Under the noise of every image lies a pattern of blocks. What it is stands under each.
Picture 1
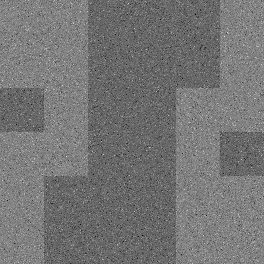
the same after a half turn
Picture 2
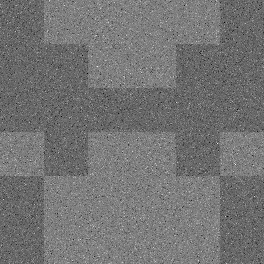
left and right mirror each other
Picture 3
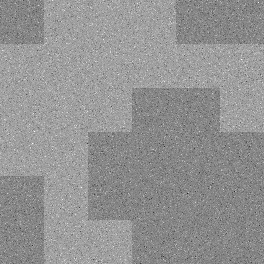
mirrored about the diagonal from the top left
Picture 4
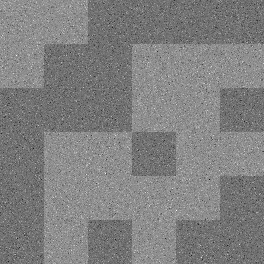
mirrored about the diagonal from the top left
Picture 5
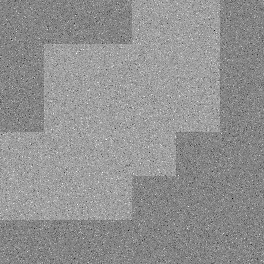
mirrored about the diagonal from the top left
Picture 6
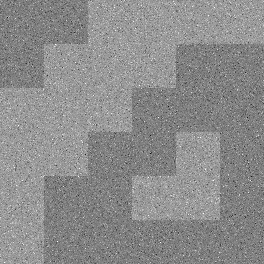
mirrored about the diagonal from the top left
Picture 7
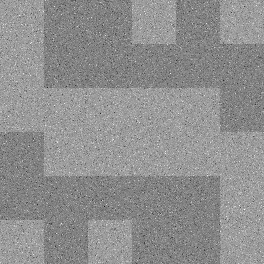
the same after a half turn
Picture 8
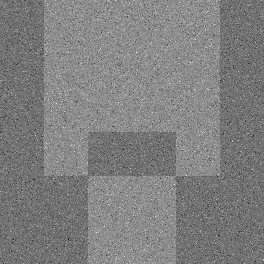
left and right mirror each other
